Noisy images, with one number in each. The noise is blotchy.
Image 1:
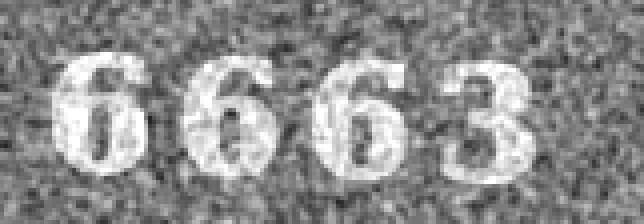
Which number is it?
6663
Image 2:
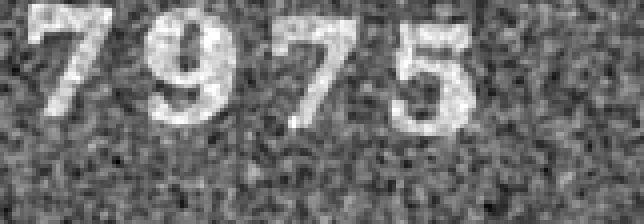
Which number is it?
7975
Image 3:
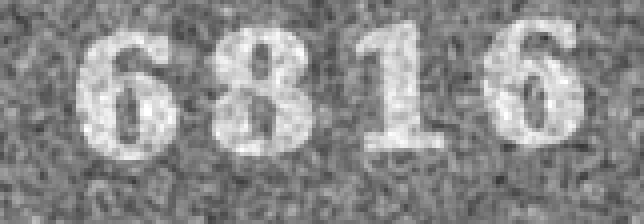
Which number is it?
6816
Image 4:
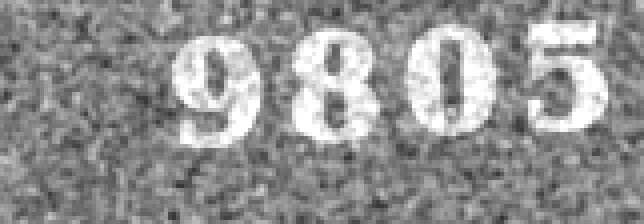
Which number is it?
9805
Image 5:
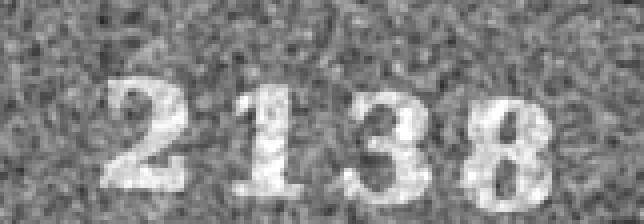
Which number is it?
2138
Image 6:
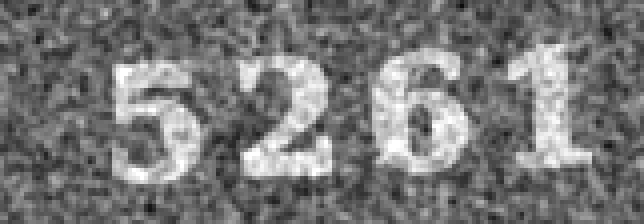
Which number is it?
5261
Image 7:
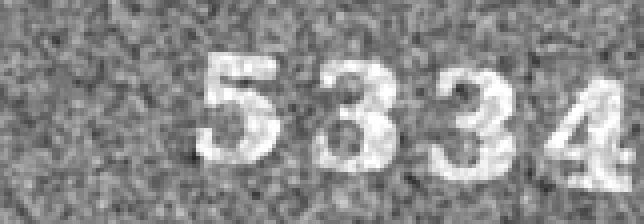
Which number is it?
5334
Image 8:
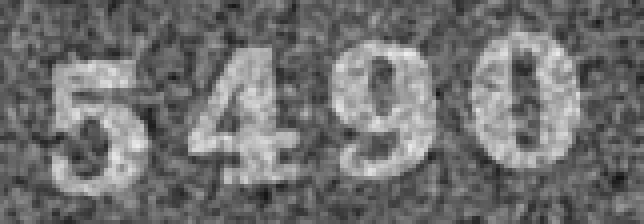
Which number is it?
5490
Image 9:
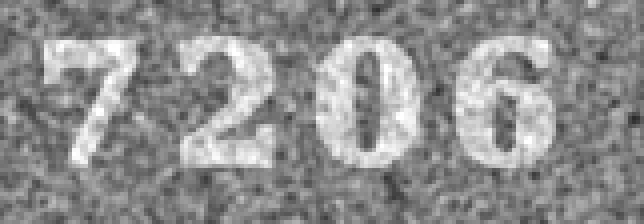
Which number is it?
7206
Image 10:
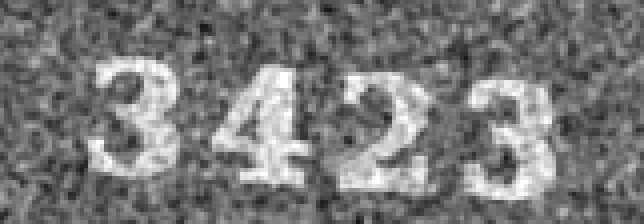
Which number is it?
3423
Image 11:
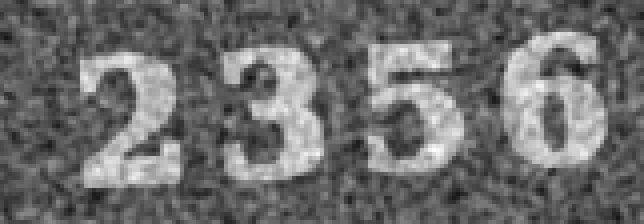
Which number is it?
2356
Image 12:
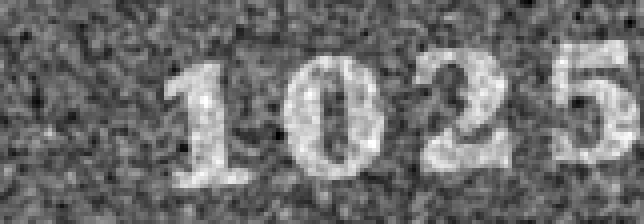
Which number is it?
1025
